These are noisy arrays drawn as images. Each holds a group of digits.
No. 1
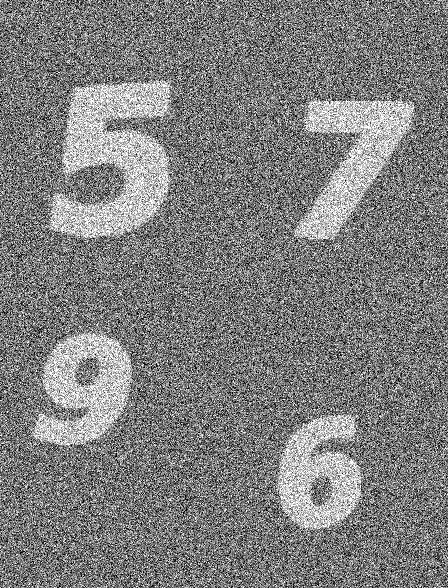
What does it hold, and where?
top left: 5; top right: 7; bottom left: 9; bottom right: 6
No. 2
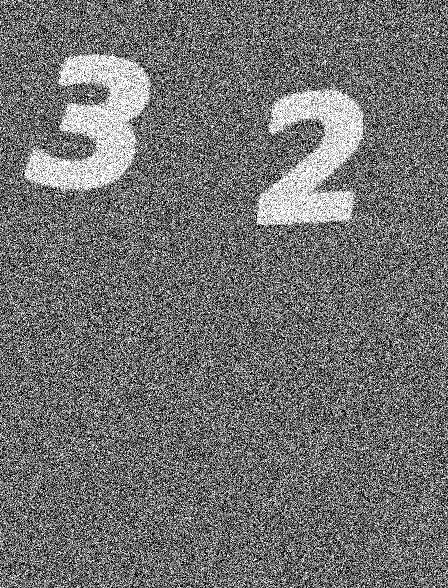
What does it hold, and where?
top left: 3; top right: 2
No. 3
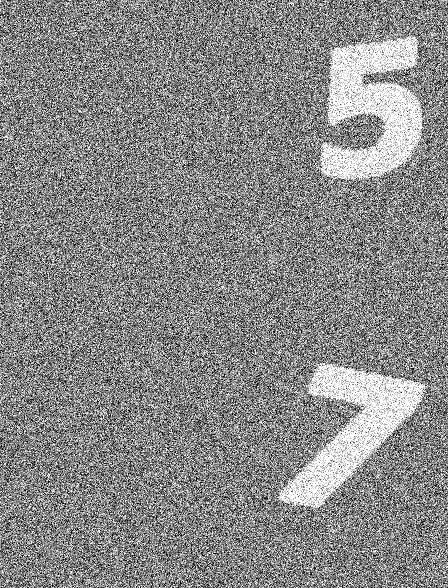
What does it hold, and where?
top right: 5; bottom right: 7
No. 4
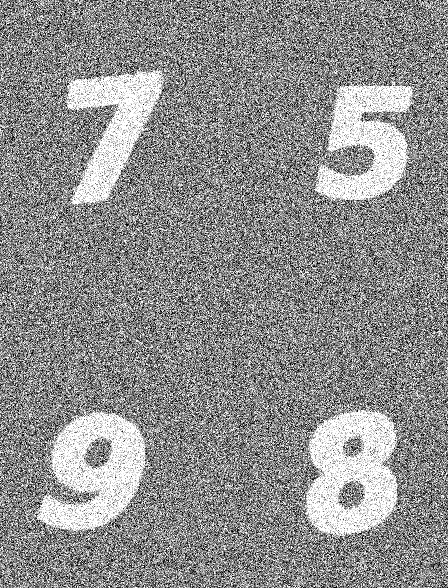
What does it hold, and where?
top left: 7; top right: 5; bottom left: 9; bottom right: 8
